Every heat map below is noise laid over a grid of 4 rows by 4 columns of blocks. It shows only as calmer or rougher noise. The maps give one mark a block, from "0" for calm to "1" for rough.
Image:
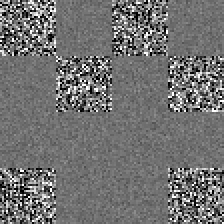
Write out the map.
1 0 1 0
0 1 0 1
0 0 0 0
1 0 0 1
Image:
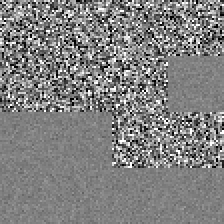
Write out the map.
1 1 1 1
1 1 1 0
0 0 1 1
0 0 0 0
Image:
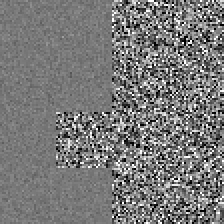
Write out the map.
0 0 1 1
0 0 1 1
0 1 1 1
0 0 1 1
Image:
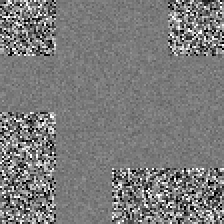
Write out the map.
1 0 0 1
0 0 0 0
1 0 0 0
1 0 1 1
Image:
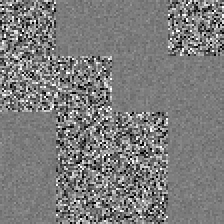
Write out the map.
1 0 0 1
1 1 0 0
0 1 1 0
0 1 1 0
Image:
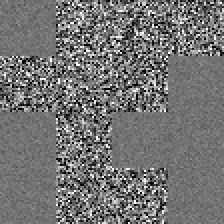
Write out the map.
0 1 1 1
1 1 1 0
0 1 0 0
0 1 1 0
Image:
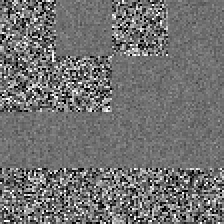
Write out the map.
1 0 1 0
1 1 0 0
0 0 0 0
1 1 1 1
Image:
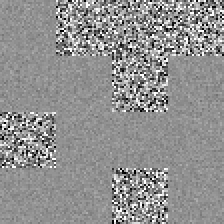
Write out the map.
0 1 1 1
0 0 1 0
1 0 0 0
0 0 1 0
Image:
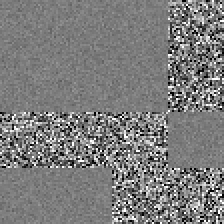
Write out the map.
0 0 0 1
0 0 0 1
1 1 1 0
0 0 1 1
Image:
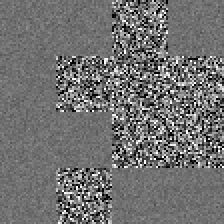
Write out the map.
0 0 1 0
0 1 1 1
0 0 1 1
0 1 0 0
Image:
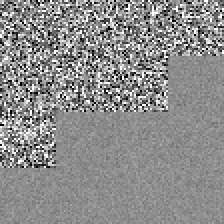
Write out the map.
1 1 1 1
1 1 1 0
1 0 0 0
0 0 0 0
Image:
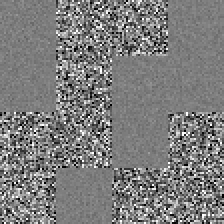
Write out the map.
0 1 1 0
0 1 0 0
1 1 0 1
1 0 1 1
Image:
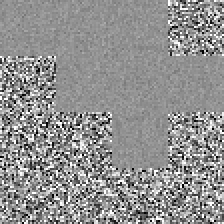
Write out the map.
0 0 0 1
1 0 0 0
1 1 0 1
1 1 1 1
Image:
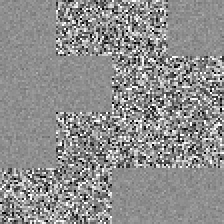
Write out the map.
0 1 1 0
0 0 1 1
0 1 1 1
1 1 0 0
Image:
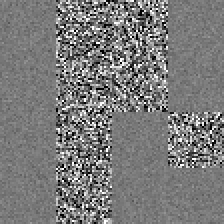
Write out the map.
0 1 1 0
0 1 1 0
0 1 0 1
0 1 0 0
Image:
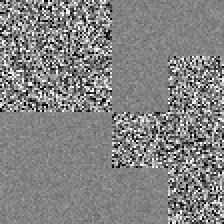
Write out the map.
1 1 0 0
1 1 0 1
0 0 1 1
0 0 0 1
